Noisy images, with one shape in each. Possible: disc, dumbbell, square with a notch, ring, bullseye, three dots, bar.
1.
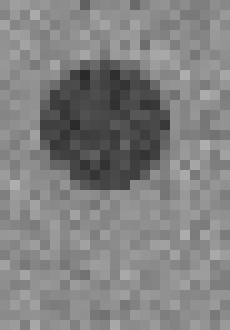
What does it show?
dark disc
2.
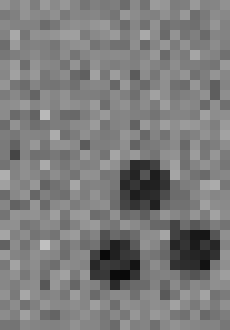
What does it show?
dark three dots
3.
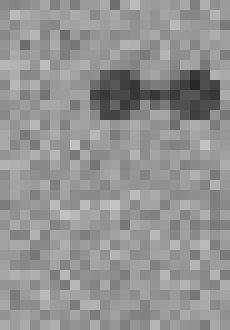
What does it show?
dark dumbbell
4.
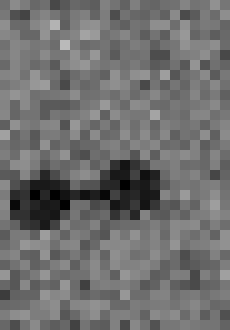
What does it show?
dark dumbbell
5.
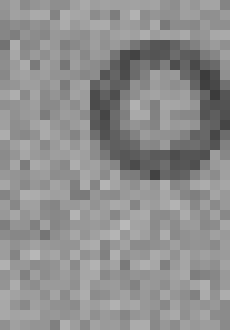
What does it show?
dark ring
